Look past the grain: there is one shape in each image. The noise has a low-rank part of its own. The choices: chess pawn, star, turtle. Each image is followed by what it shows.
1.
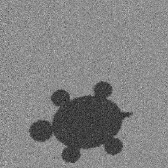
turtle
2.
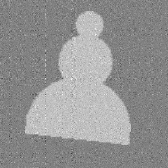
chess pawn
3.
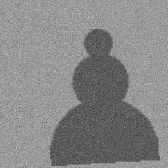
chess pawn
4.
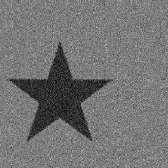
star
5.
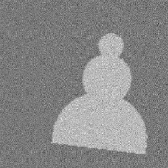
chess pawn
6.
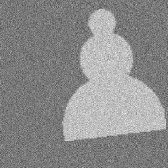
chess pawn
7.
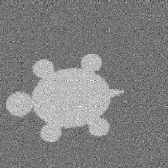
turtle
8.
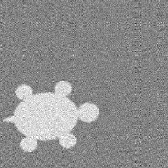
turtle
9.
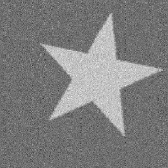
star
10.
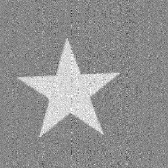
star
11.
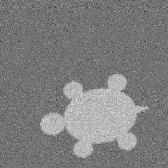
turtle
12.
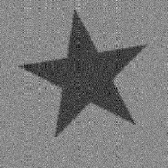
star
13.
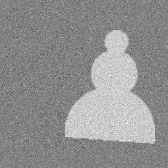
chess pawn
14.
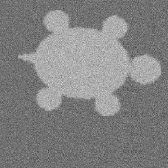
turtle
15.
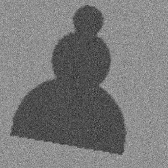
chess pawn
